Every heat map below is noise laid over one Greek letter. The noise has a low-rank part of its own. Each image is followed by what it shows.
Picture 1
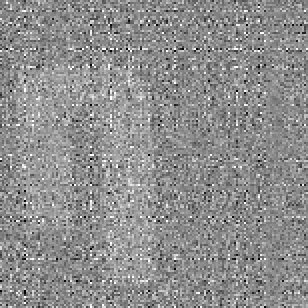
eta
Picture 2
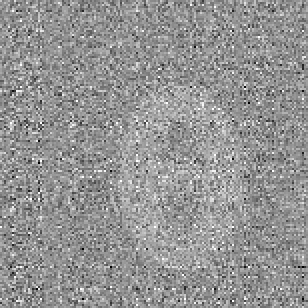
theta
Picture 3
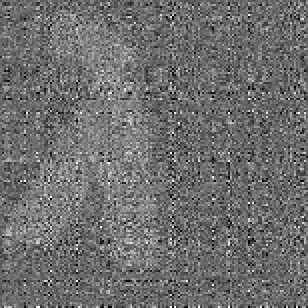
lambda
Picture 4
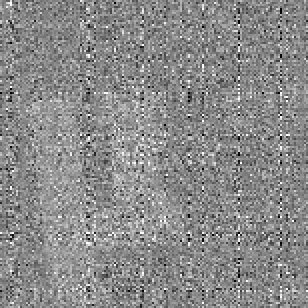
mu
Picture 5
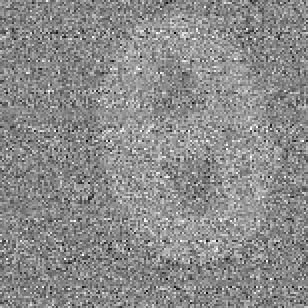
theta
